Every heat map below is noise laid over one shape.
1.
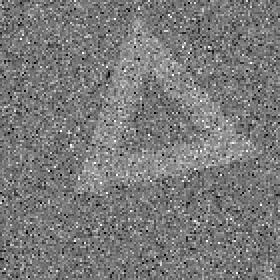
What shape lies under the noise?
triangle frame
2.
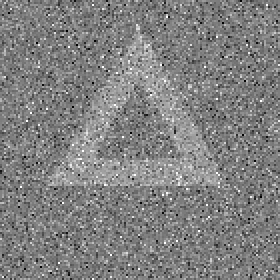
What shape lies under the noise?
triangle frame
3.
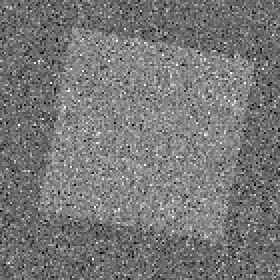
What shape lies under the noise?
square
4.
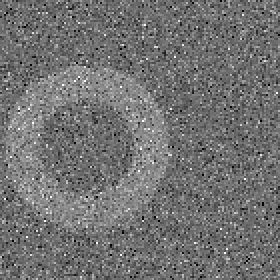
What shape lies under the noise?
ring
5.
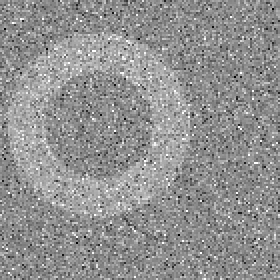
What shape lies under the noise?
ring
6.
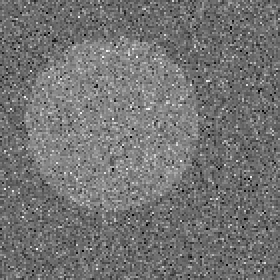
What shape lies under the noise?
disc
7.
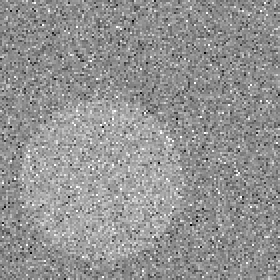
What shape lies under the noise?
disc
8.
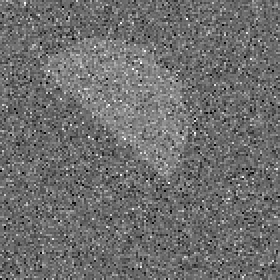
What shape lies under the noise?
half disc
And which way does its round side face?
up and right
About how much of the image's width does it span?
half
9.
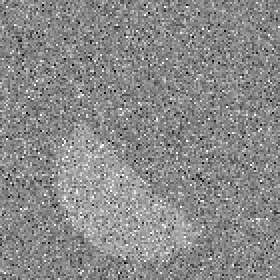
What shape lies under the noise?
half disc
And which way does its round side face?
down and left
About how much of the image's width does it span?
half
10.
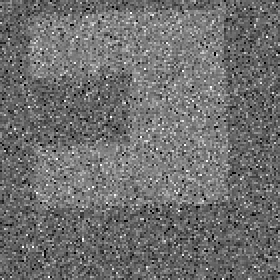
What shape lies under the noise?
square with a notch
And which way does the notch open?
left
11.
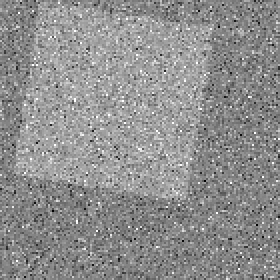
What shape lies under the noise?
square
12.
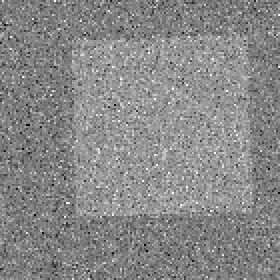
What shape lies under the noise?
square
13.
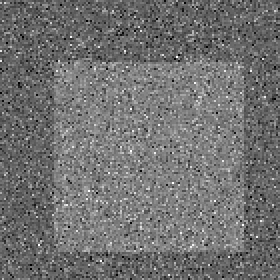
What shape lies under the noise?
square
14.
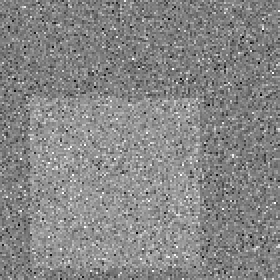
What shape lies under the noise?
square
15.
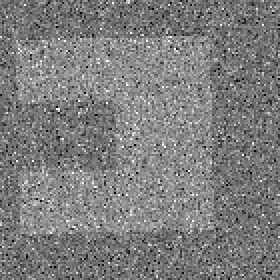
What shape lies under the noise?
square with a notch
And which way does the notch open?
left
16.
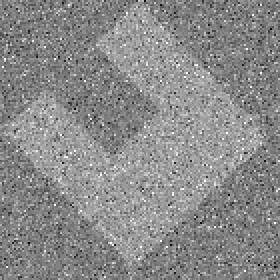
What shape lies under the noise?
square with a notch
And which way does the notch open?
up and left
